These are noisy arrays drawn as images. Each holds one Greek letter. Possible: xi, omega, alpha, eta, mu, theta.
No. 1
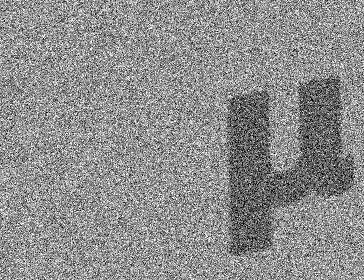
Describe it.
dark mu
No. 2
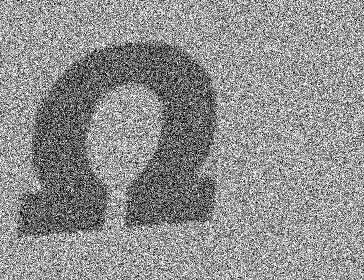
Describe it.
dark omega
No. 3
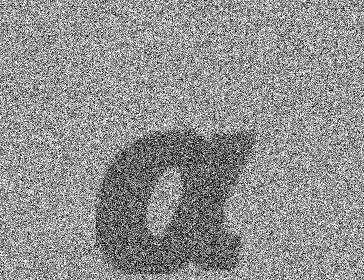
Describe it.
dark alpha
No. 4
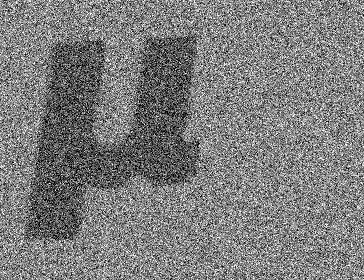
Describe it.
dark mu
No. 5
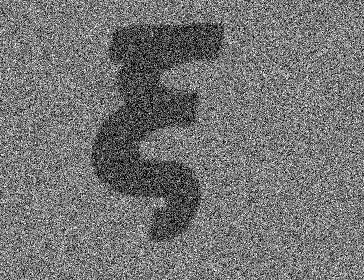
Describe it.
dark xi
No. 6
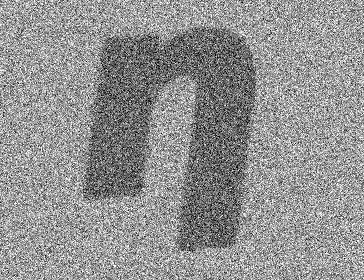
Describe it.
dark eta
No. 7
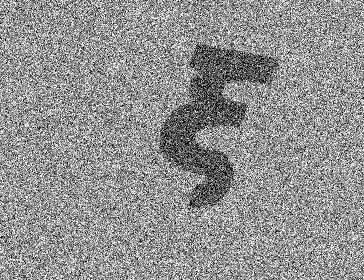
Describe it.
dark xi
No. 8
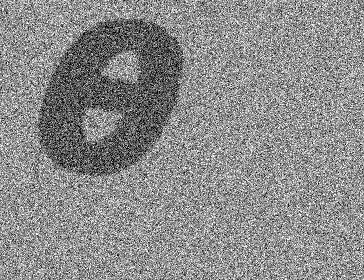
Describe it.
dark theta
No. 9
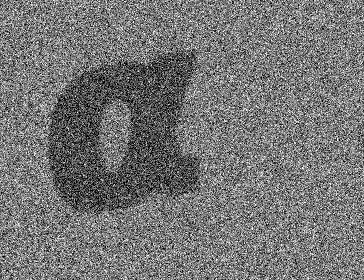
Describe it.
dark alpha
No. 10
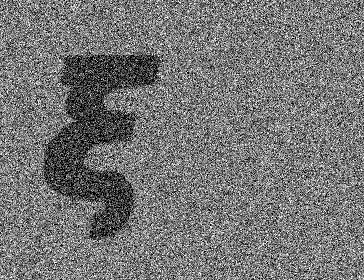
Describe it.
dark xi
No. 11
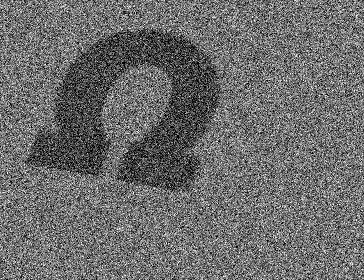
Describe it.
dark omega
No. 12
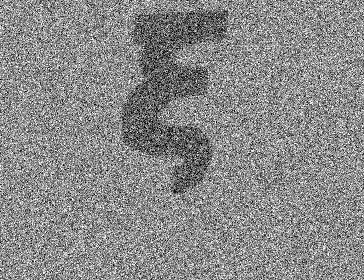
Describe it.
dark xi
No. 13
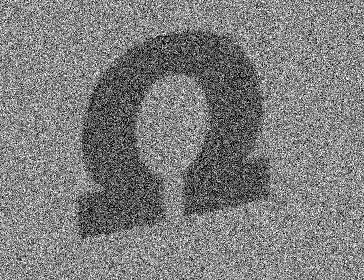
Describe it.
dark omega
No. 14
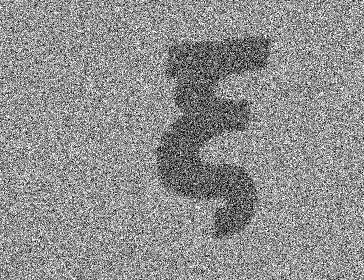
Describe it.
dark xi
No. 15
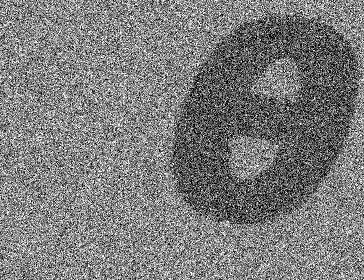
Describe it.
dark theta
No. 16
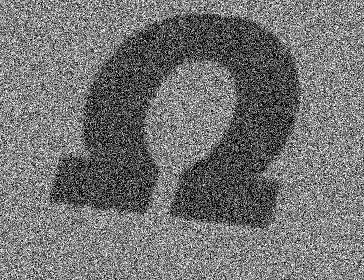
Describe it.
dark omega
